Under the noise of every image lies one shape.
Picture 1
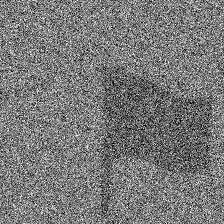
flag
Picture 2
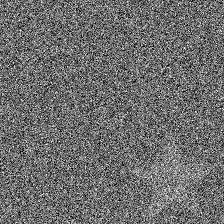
star
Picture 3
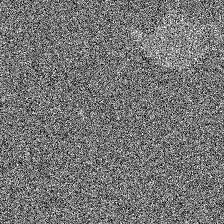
teapot
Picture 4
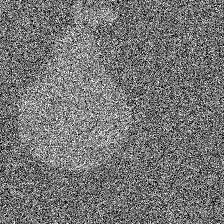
pear
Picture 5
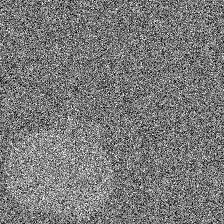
apple
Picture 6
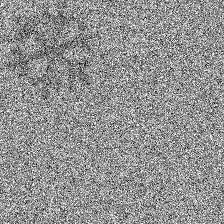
snowflake
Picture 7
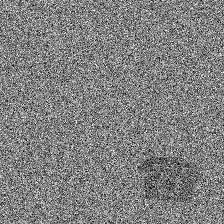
telephone
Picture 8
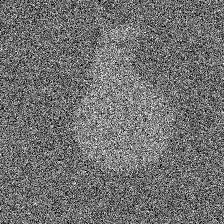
pear
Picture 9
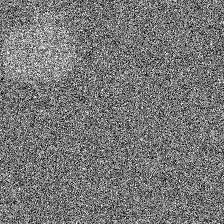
apple
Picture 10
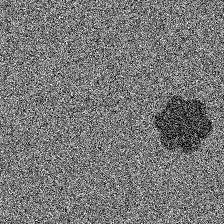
flower
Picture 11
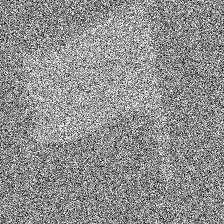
flag
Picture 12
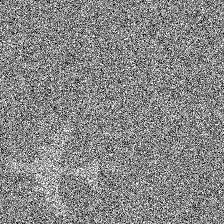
airplane
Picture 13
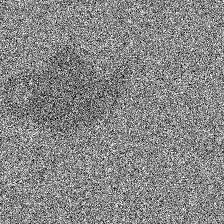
teapot
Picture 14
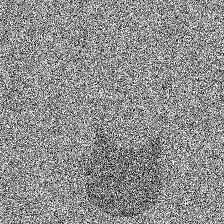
cat's head
